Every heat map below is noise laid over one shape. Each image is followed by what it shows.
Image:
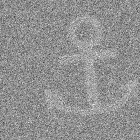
anchor
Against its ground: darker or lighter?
lighter
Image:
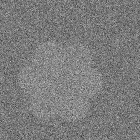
flower
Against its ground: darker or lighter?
lighter
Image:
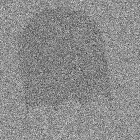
ghost
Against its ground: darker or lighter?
darker
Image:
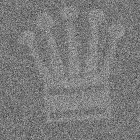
chess queen
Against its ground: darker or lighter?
lighter
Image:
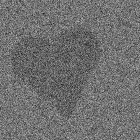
heart
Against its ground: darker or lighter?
darker
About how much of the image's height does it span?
two thirds
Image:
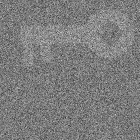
key
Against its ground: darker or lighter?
lighter
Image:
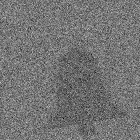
bell
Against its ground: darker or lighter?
darker
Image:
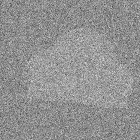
cloud
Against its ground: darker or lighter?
lighter
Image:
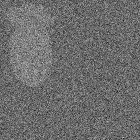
footprint
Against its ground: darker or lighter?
lighter
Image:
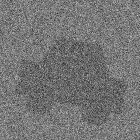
car
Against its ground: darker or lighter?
darker
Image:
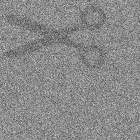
pair of scissors
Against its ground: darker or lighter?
darker
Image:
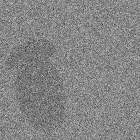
footprint
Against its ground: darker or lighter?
darker
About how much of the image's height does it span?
two thirds
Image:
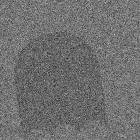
ghost
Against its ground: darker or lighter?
darker
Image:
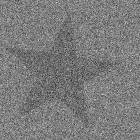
star
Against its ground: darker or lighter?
darker
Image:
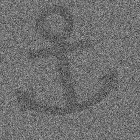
anchor
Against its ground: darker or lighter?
darker
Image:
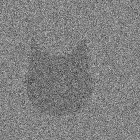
cat's head
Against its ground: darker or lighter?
darker
